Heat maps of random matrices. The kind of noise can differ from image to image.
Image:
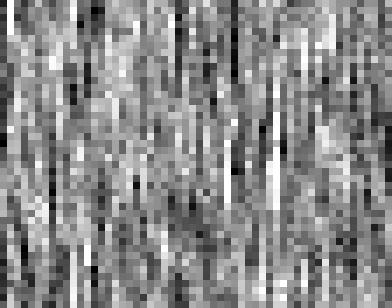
streaked along the columns
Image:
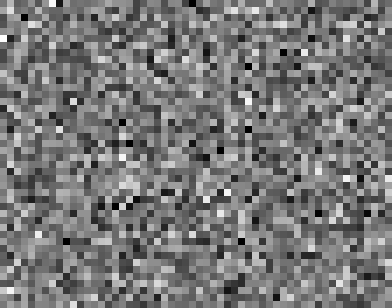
independent entries
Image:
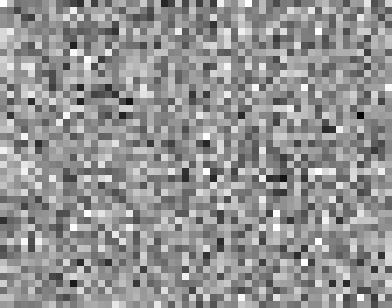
low rank plus noise
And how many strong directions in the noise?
five to eight
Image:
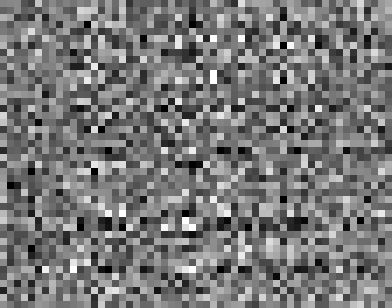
low rank plus noise
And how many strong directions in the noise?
two
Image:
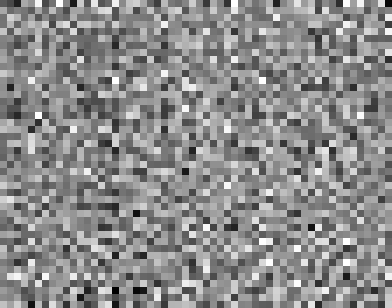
low rank plus noise
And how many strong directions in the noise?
three or four
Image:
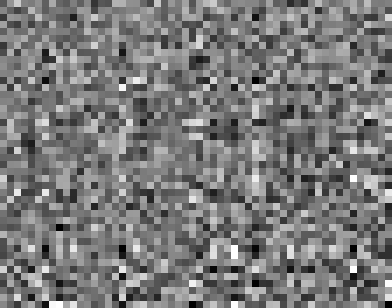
low rank plus noise
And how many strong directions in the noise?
two
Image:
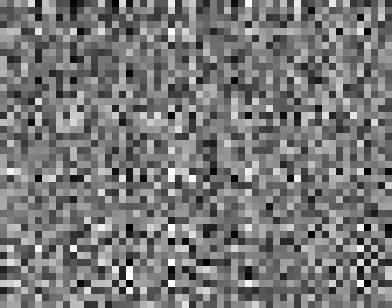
low rank plus noise
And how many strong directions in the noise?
two
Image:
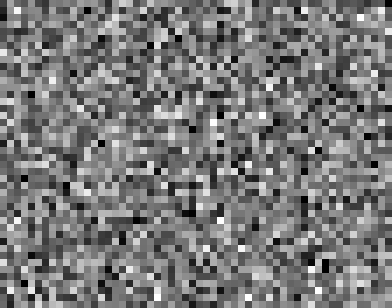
independent entries
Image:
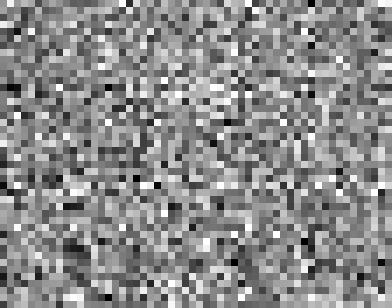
low rank plus noise
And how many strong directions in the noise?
five to eight
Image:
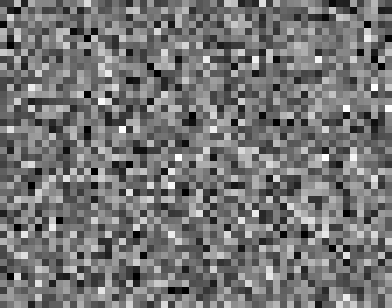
independent entries
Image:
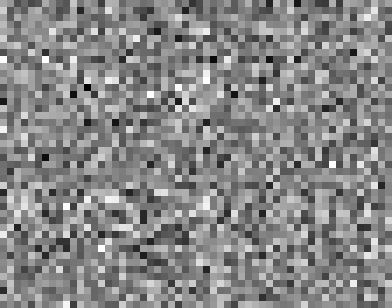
low rank plus noise
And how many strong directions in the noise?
five to eight
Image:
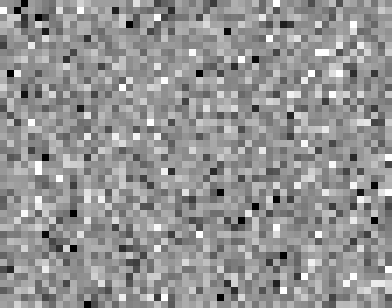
heavy tails
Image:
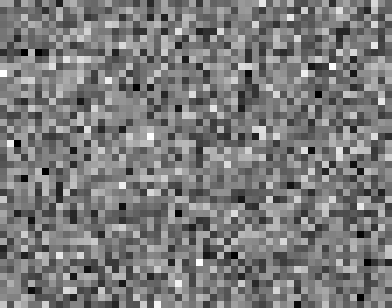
independent entries
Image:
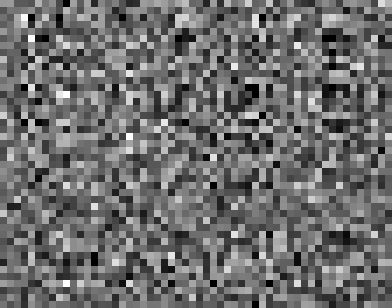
low rank plus noise
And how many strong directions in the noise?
two
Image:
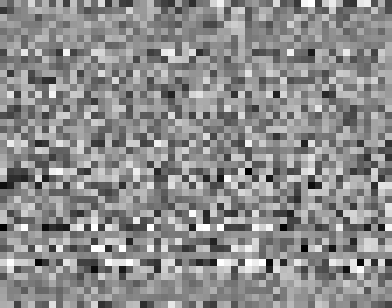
rows of uneven size
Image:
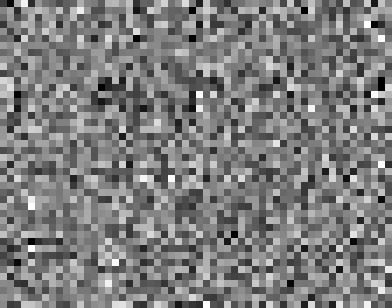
low rank plus noise
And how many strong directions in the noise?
five to eight
